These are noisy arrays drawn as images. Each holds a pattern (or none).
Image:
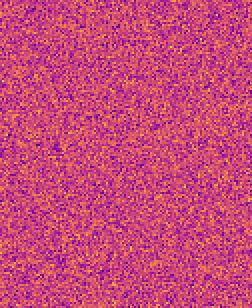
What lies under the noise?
only noise
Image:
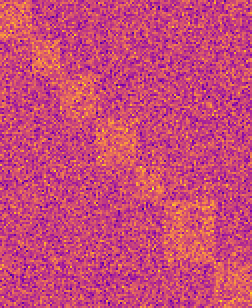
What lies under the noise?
blocks along the diagonal
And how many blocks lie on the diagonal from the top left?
7
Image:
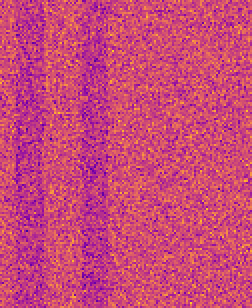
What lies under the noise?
bands of columns
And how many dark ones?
2
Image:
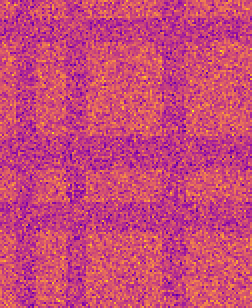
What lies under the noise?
bands of rows crossing bands of columns
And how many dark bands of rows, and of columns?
3 and 3
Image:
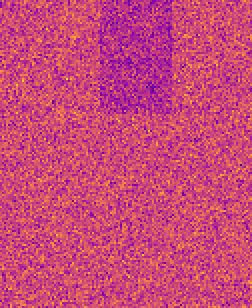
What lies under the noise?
one block
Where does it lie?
top middle
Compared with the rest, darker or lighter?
darker
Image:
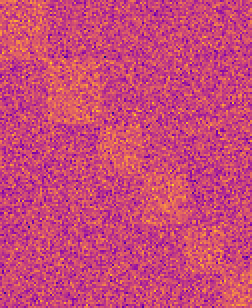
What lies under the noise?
blocks along the diagonal
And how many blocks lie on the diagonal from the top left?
6
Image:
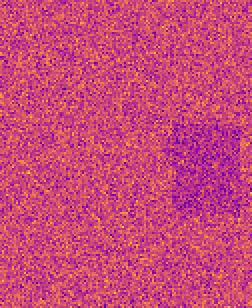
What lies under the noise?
one block
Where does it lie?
middle right
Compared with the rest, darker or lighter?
darker
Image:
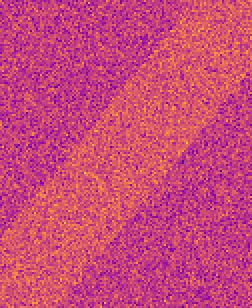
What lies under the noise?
a diagonal band
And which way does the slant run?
bottom left to top right
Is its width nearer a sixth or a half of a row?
a half
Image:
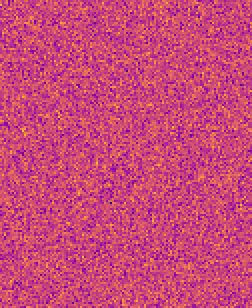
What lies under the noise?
only noise
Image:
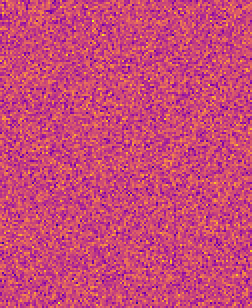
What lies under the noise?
only noise
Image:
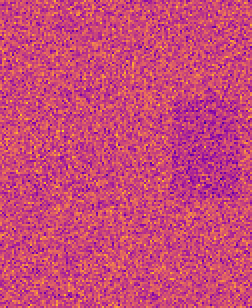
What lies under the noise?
one block
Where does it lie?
middle right
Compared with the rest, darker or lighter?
darker
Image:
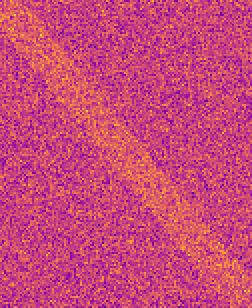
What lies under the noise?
a diagonal band
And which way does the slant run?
top left to bottom right
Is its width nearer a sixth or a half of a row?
a sixth
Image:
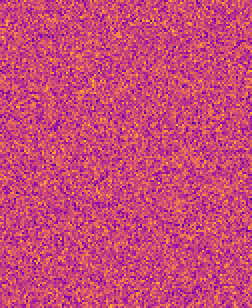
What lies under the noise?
only noise
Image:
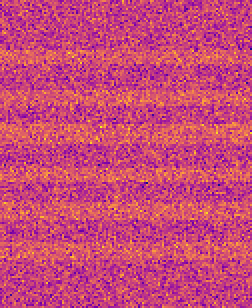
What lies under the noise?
bands of rows
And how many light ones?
6
